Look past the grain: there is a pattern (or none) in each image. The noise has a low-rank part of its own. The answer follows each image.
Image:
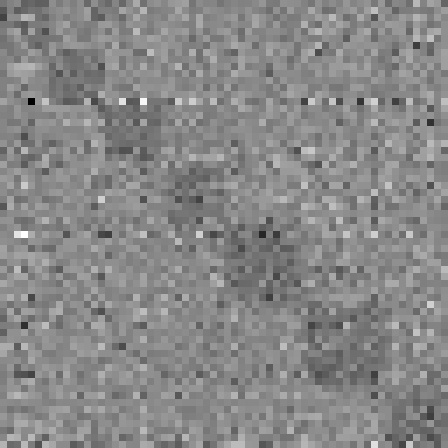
blocks along the diagonal
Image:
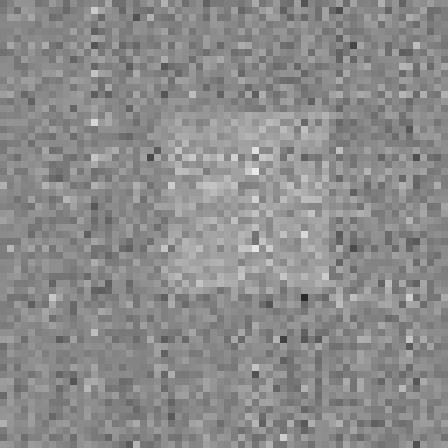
one block
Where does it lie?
centre
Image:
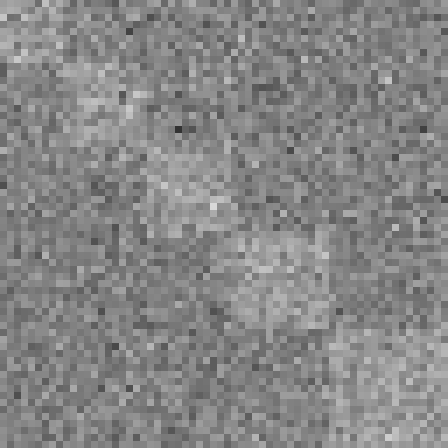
blocks along the diagonal
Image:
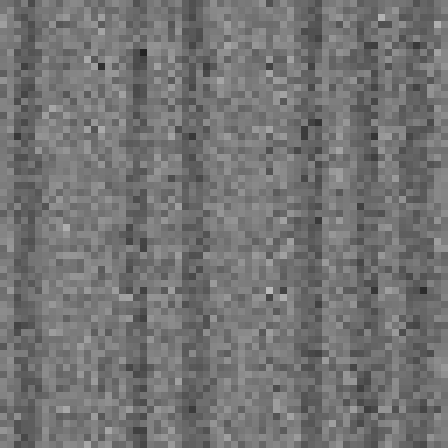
bands of columns
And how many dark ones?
6
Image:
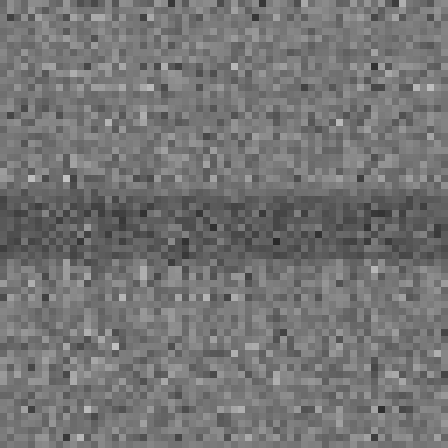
one band of rows
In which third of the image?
middle
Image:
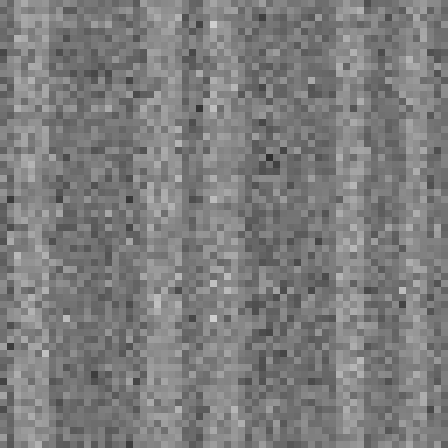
bands of columns
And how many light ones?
5
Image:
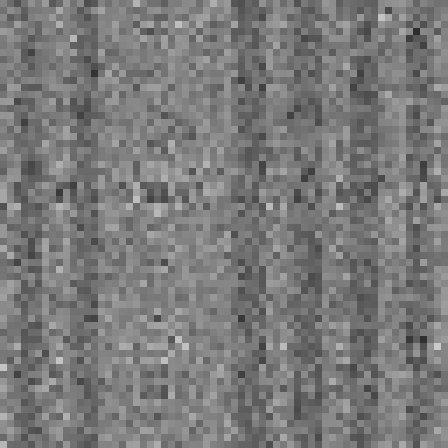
bands of columns
